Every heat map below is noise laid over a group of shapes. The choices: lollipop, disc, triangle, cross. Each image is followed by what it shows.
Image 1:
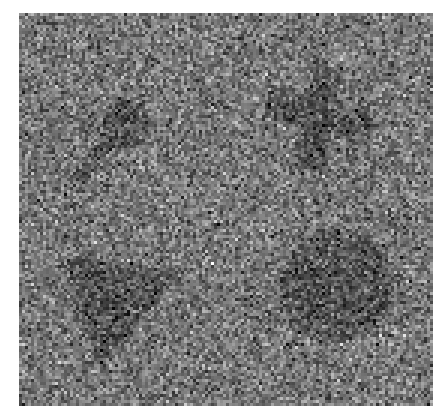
top left: dark lollipop; top right: dark cross; bottom left: dark triangle; bottom right: dark disc
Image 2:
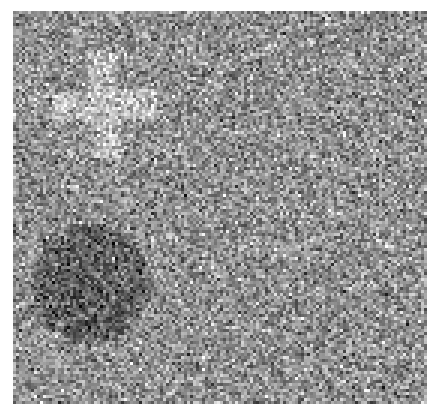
top left: light cross; bottom left: dark disc
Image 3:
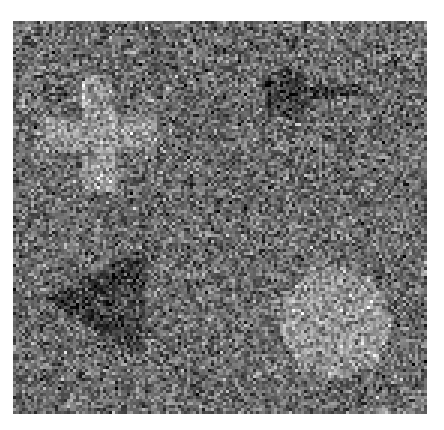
top left: light cross; top right: dark lollipop; bottom left: dark triangle; bottom right: light disc
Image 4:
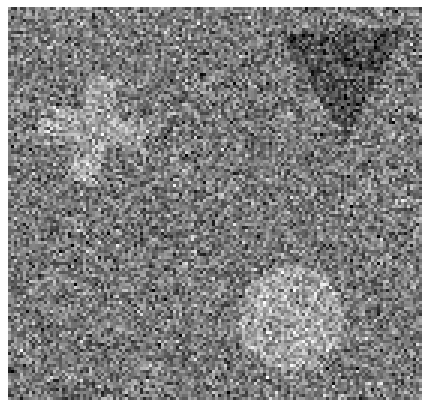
top left: light cross; top right: dark triangle; bottom right: light disc
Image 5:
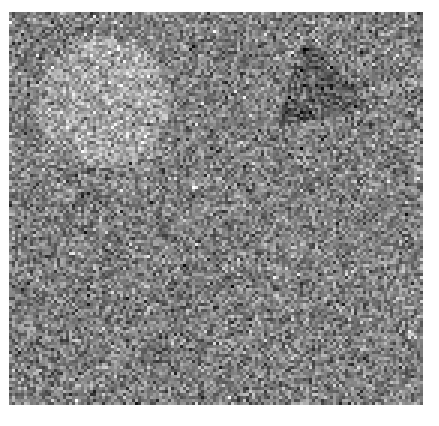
top left: light disc; top right: dark triangle
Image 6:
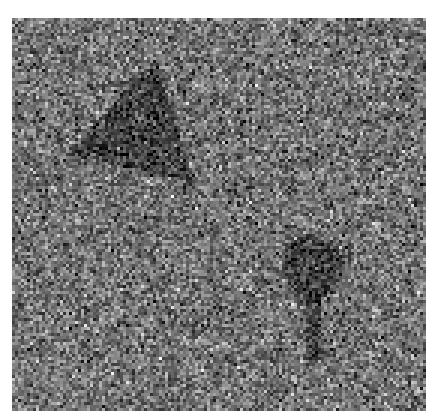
top left: dark triangle; bottom right: dark lollipop
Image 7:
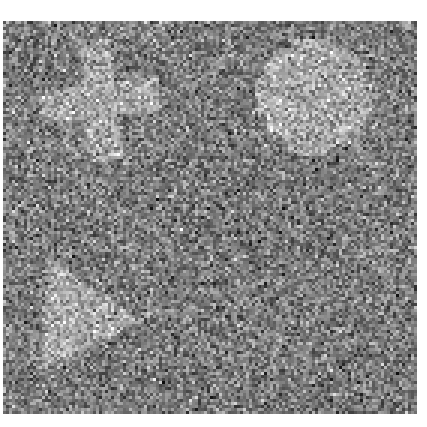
top left: light cross; top right: light disc; bottom left: light triangle
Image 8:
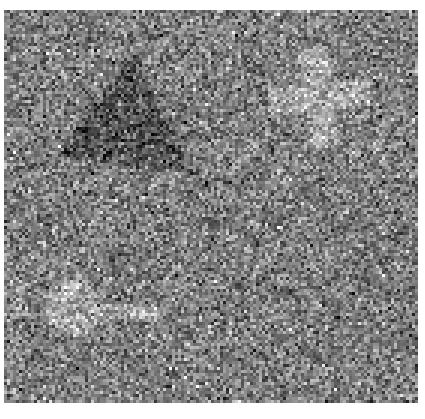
top left: dark triangle; top right: light cross; bottom left: light lollipop
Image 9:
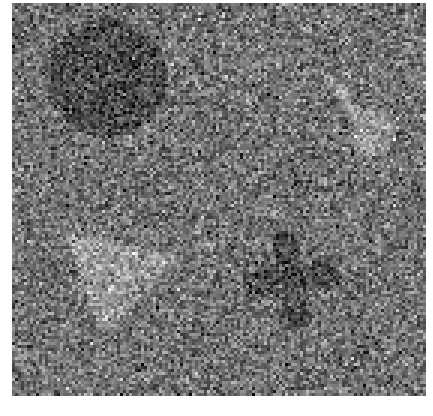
top left: dark disc; top right: light lollipop; bottom left: light triangle; bottom right: dark cross
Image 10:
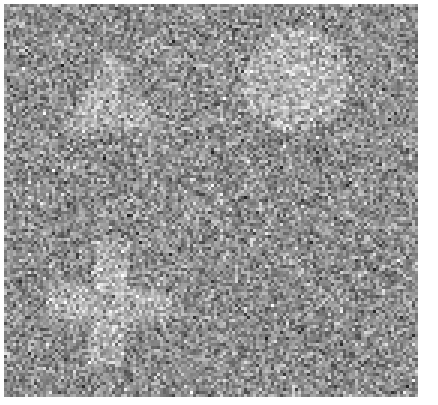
top left: light triangle; top right: light disc; bottom left: light cross
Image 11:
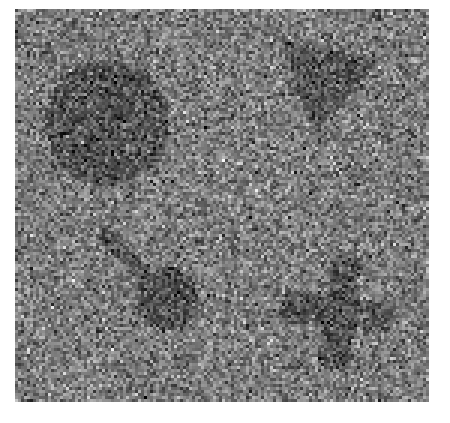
top left: dark disc; top right: dark triangle; bottom left: dark lollipop; bottom right: dark cross
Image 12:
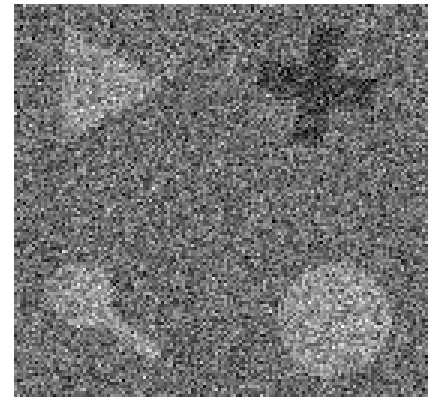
top left: light triangle; top right: dark cross; bottom left: light lollipop; bottom right: light disc
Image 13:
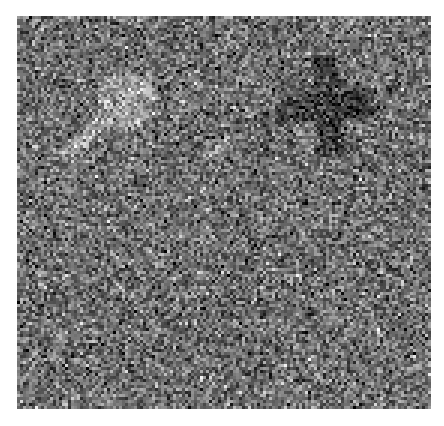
top left: light lollipop; top right: dark cross
